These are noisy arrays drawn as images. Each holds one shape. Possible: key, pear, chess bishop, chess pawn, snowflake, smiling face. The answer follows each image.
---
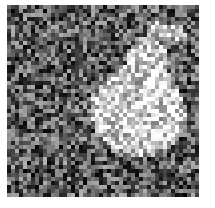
light pear
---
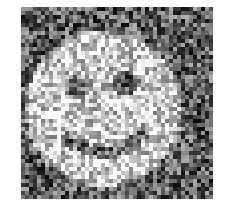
light smiling face
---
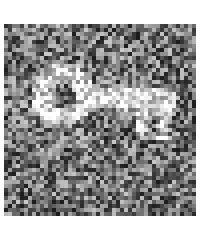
light key
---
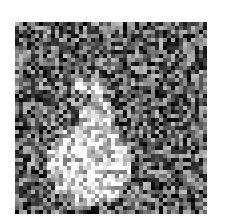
light pear
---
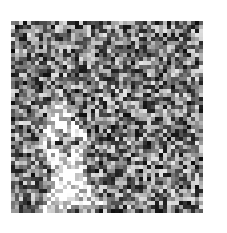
light chess bishop
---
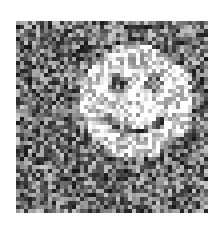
light smiling face
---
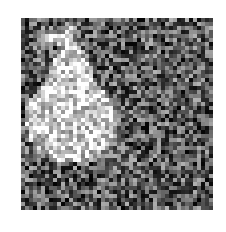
light pear
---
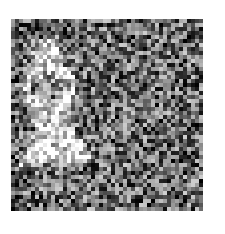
light chess bishop
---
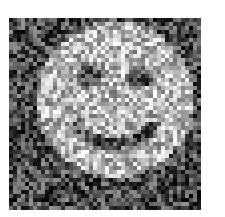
light smiling face
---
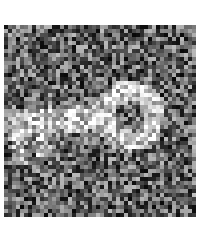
light key
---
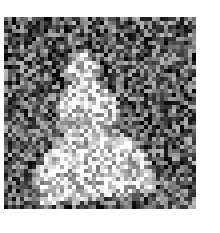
light chess pawn
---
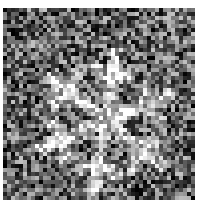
light snowflake
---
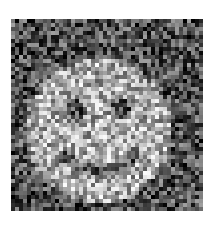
light smiling face
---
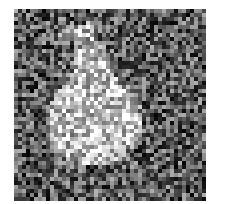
light pear
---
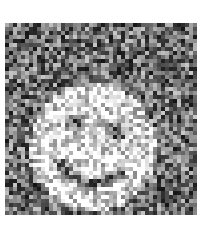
light smiling face
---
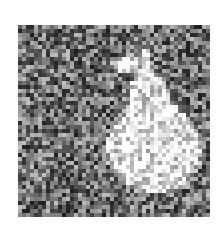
light pear
